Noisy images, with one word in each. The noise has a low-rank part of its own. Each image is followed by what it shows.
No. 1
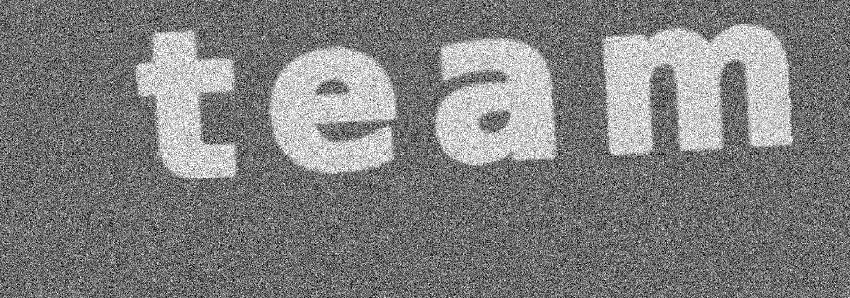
team
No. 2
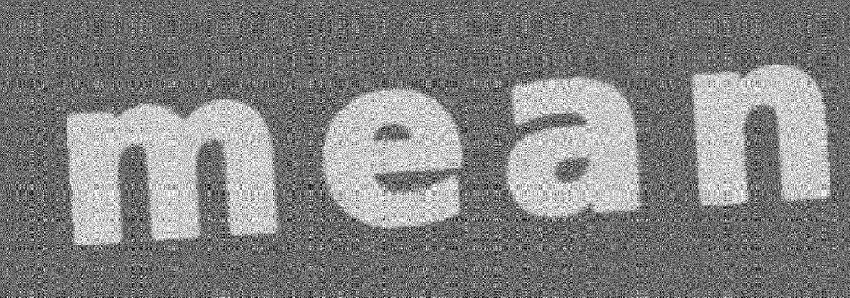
mean
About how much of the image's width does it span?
nearly all
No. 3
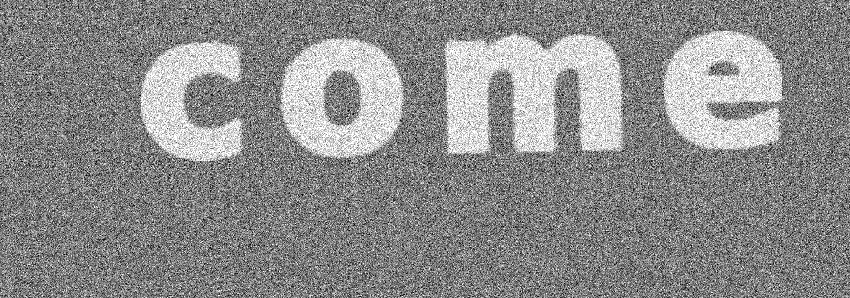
come
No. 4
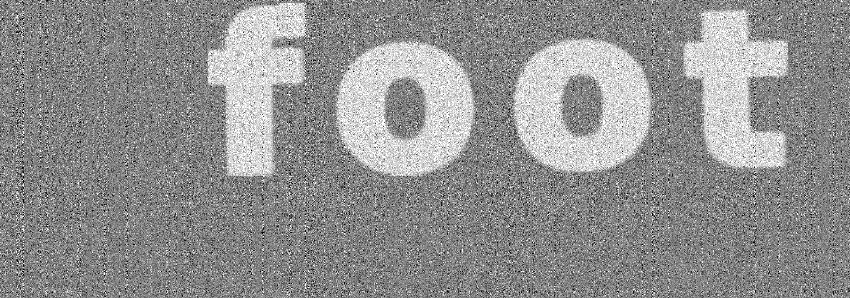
foot
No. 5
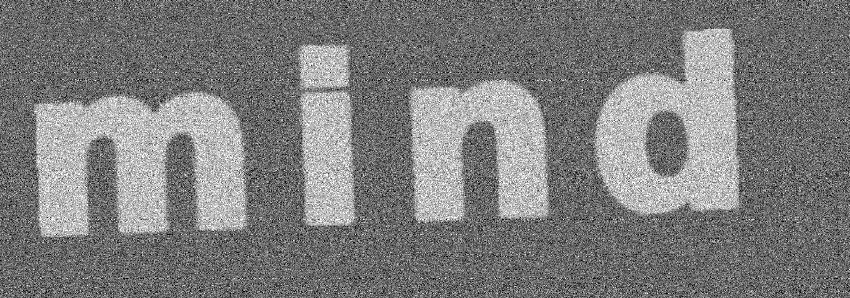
mind
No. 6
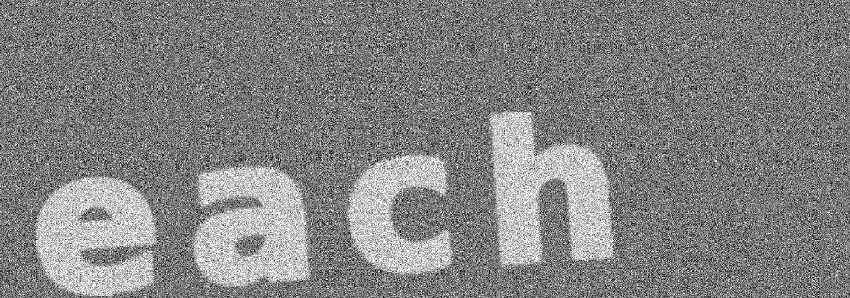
each
